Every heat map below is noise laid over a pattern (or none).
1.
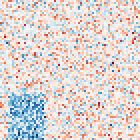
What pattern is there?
one block
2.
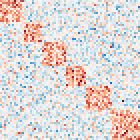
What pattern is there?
blocks along the diagonal
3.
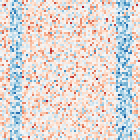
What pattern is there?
bands of columns
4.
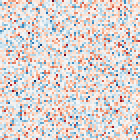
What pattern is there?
only noise
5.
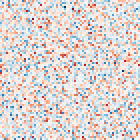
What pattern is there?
only noise
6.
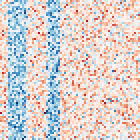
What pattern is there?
bands of columns
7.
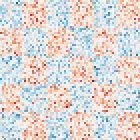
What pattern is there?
a checkerboard
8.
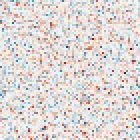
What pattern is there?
only noise
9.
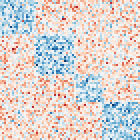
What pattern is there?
blocks along the diagonal
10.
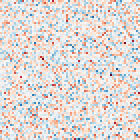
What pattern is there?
only noise
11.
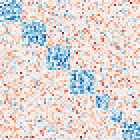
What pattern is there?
blocks along the diagonal
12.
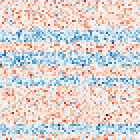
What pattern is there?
bands of rows
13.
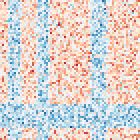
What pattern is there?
bands of rows crossing bands of columns
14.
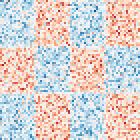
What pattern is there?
a checkerboard
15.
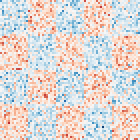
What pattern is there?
a checkerboard
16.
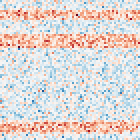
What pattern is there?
bands of rows
